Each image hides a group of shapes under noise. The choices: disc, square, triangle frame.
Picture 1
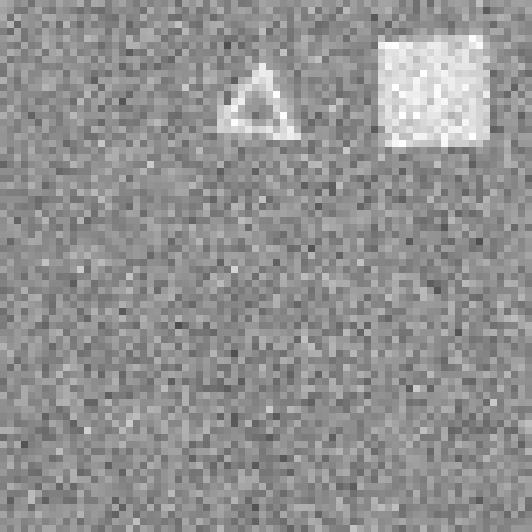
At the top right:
square
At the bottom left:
nothing
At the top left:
nothing
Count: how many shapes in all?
2
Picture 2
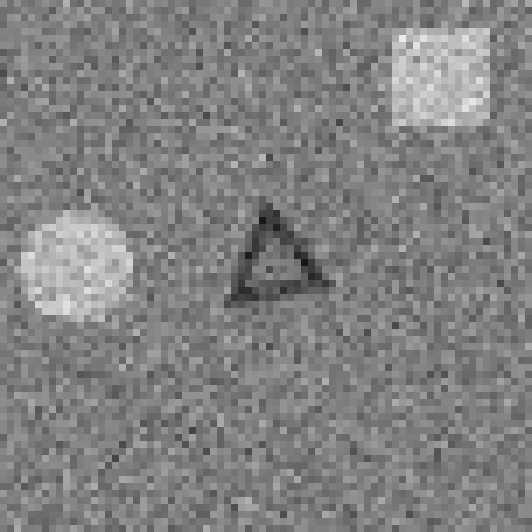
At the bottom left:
nothing
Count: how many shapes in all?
3
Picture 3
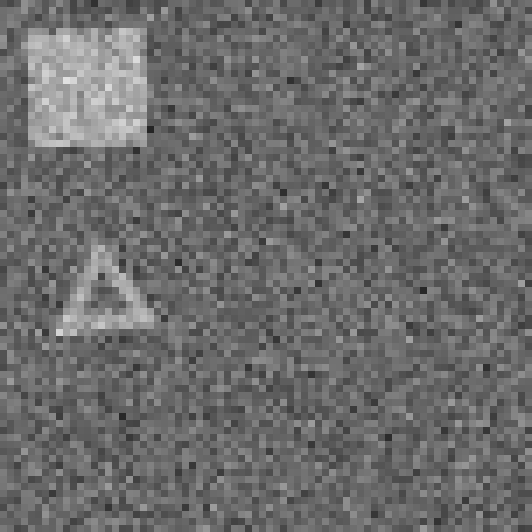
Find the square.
top left
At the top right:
nothing
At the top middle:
nothing
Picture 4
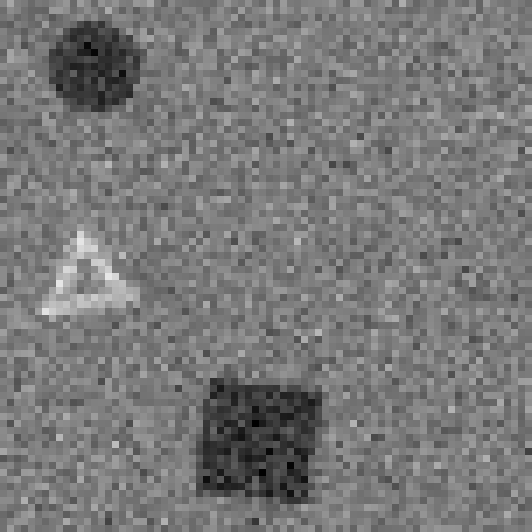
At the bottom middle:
square
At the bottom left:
nothing
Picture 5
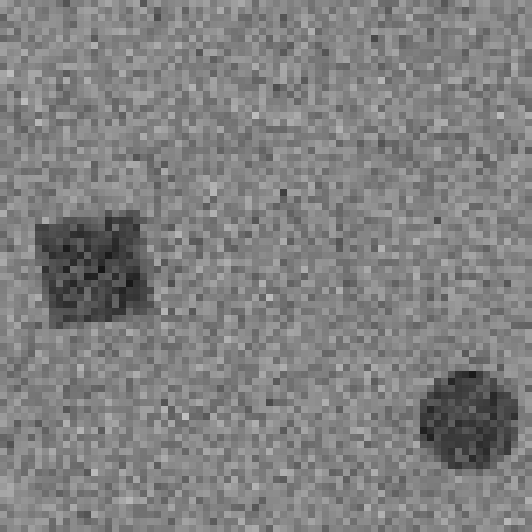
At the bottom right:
disc
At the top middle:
nothing
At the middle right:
nothing
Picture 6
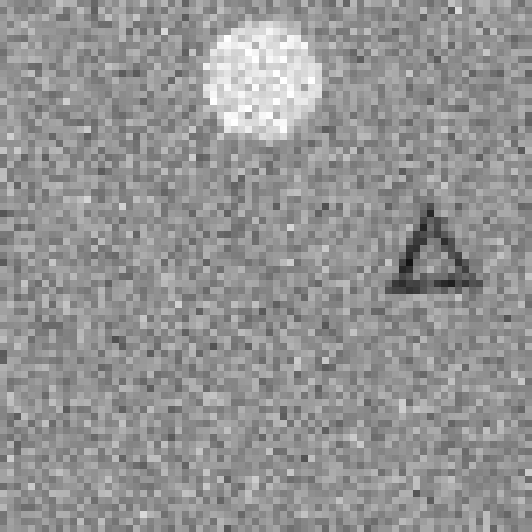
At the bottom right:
nothing
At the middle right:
triangle frame
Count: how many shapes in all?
2
